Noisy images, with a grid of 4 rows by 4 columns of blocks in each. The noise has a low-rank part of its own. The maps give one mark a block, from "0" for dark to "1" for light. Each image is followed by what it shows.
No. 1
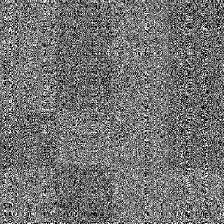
1 0 1 0
1 0 1 0
0 1 1 0
1 0 1 1
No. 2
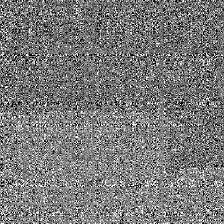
0 0 0 0
0 0 0 0
1 1 1 0
1 1 1 1
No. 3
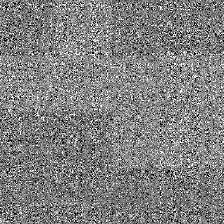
0 1 0 0
1 1 1 1
0 0 1 1
0 0 0 0
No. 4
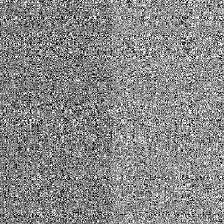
0 0 1 1
0 0 1 1
0 0 1 1
0 0 1 1
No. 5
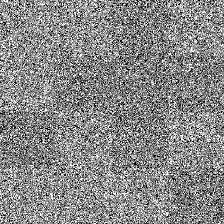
1 1 0 1
1 0 0 0
0 1 0 1
1 1 1 0
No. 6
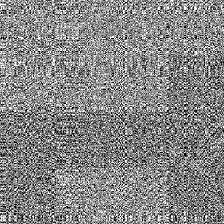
1 1 1 1
1 1 1 0
0 0 0 0
0 1 1 0
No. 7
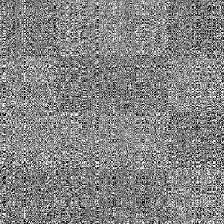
0 1 1 0
1 0 0 1
1 1 1 0
0 0 0 1
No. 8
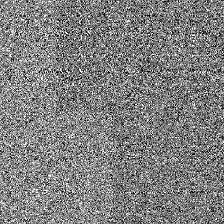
1 0 0 0
1 0 0 0
1 1 0 0
1 1 0 0
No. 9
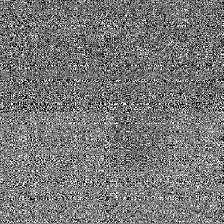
0 0 0 0
0 0 0 0
1 1 0 1
1 1 1 1
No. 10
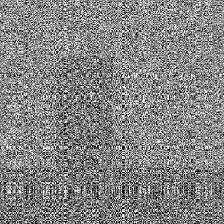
1 1 1 1
1 0 1 1
1 0 1 1
0 0 0 0
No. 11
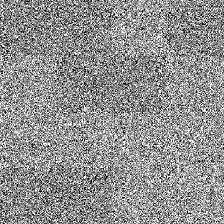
0 0 1 0
1 0 0 1
1 1 1 1
0 0 1 1
